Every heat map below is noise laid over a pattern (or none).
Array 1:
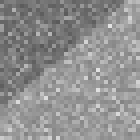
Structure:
a sharp edge
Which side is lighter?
bottom right
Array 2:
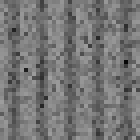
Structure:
vertical stripes
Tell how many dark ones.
5
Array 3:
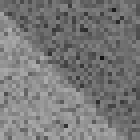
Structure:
a sharp edge
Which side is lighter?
bottom left
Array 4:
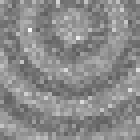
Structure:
rings round one point
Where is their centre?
top middle
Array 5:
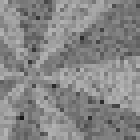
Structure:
spokes from one point
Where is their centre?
middle left
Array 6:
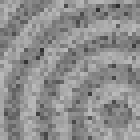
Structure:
rings round one point
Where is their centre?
bottom right
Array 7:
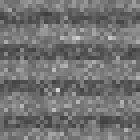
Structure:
horizontal stripes
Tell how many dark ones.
4
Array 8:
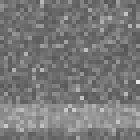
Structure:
one horizontal stripe
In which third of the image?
bottom
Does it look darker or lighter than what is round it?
lighter
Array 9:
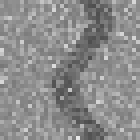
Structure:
a wavy band
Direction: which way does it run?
top to bottom
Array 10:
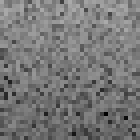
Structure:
a smooth slope
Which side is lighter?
top
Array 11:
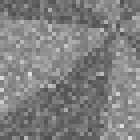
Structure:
spokes from one point
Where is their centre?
top right
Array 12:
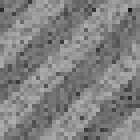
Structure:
diagonal stripes
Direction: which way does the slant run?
bottom left to top right
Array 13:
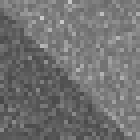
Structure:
a sharp edge
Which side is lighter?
top right
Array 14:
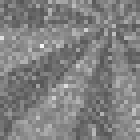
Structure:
spokes from one point
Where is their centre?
top right
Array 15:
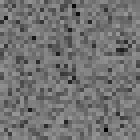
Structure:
only noise
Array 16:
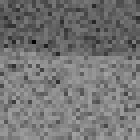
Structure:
a sharp edge
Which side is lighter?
bottom
